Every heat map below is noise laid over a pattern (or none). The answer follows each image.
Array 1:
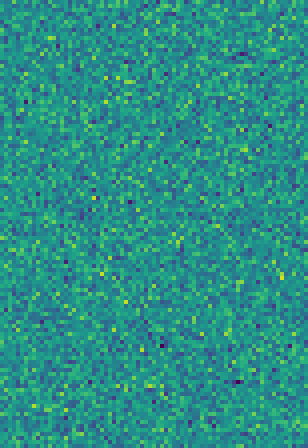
only noise
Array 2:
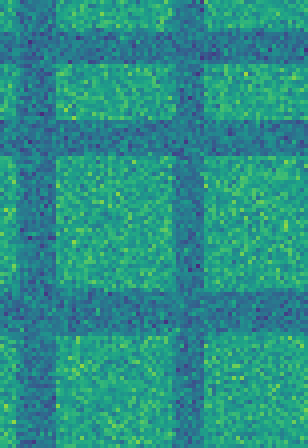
bands of rows crossing bands of columns
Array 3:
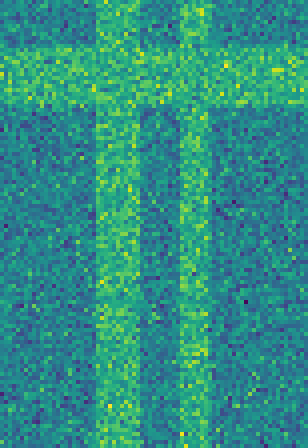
bands of rows crossing bands of columns
